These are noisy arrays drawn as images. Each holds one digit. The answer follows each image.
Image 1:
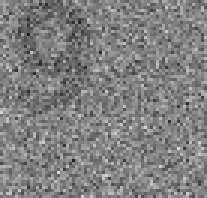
9
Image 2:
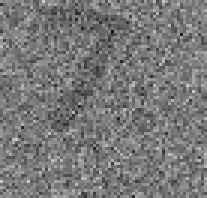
7
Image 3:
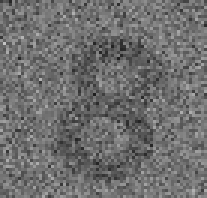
8
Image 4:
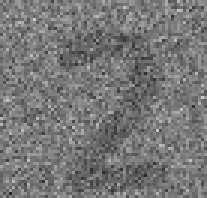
2
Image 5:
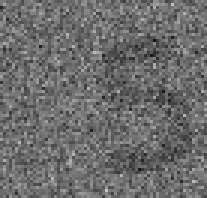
5
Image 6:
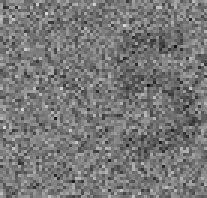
5
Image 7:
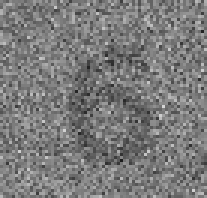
6
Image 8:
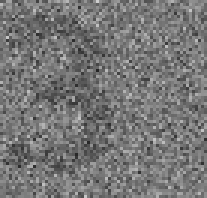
3
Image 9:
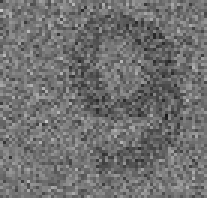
9
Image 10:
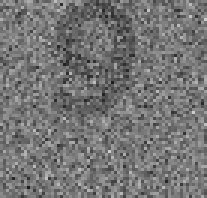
9
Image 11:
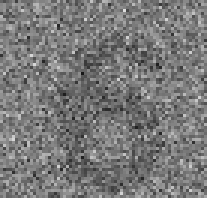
6
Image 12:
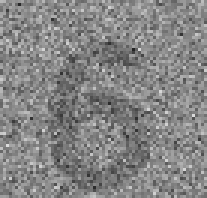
6
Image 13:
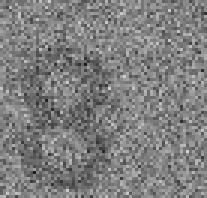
8
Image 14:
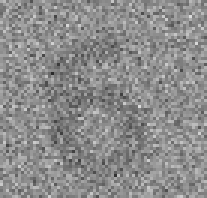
6
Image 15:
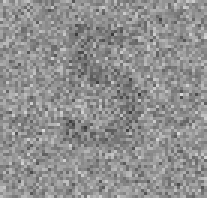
5
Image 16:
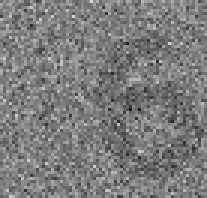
6
